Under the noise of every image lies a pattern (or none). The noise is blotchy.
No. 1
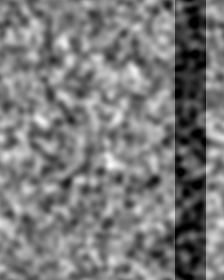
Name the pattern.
one vertical stripe
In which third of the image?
right
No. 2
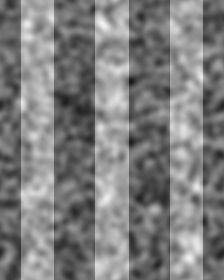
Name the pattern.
vertical stripes
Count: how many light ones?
3
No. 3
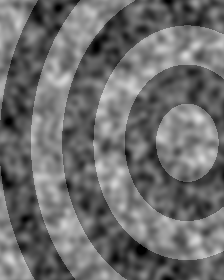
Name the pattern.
rings round one point
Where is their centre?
middle right
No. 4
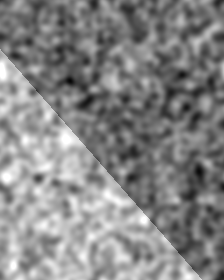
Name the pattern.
a sharp edge
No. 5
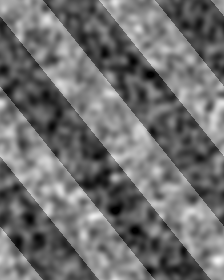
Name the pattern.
diagonal stripes
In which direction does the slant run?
top left to bottom right
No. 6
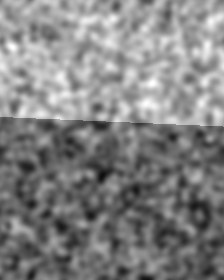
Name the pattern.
a sharp edge
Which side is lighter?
top
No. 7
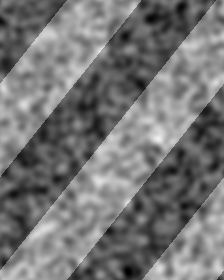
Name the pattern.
diagonal stripes
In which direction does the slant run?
bottom left to top right
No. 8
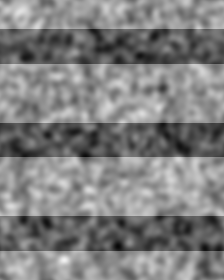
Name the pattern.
horizontal stripes
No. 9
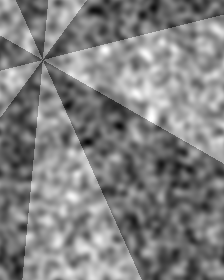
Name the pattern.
spokes from one point
